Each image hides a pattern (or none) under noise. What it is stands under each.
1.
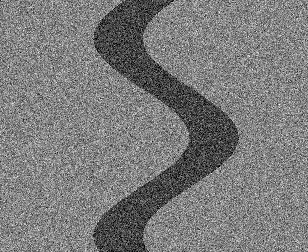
a wavy band
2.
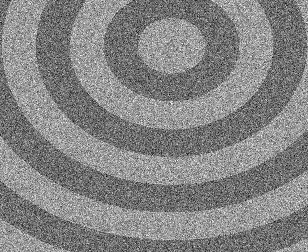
rings round one point
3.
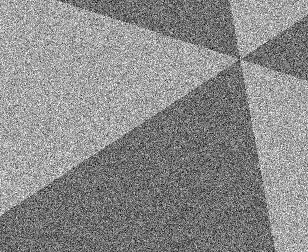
spokes from one point
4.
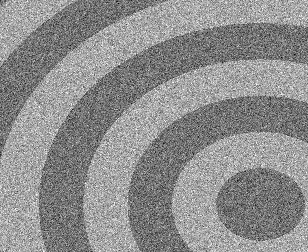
rings round one point
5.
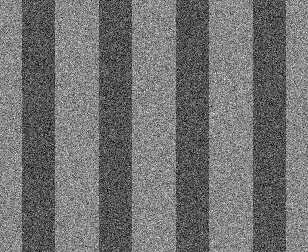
vertical stripes
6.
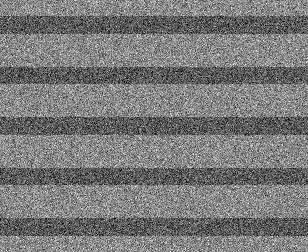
horizontal stripes
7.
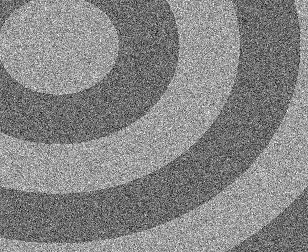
rings round one point
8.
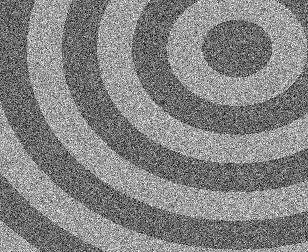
rings round one point
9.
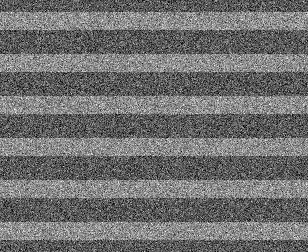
horizontal stripes
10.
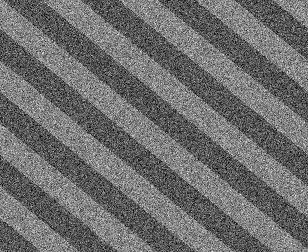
diagonal stripes
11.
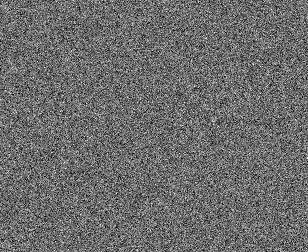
only noise
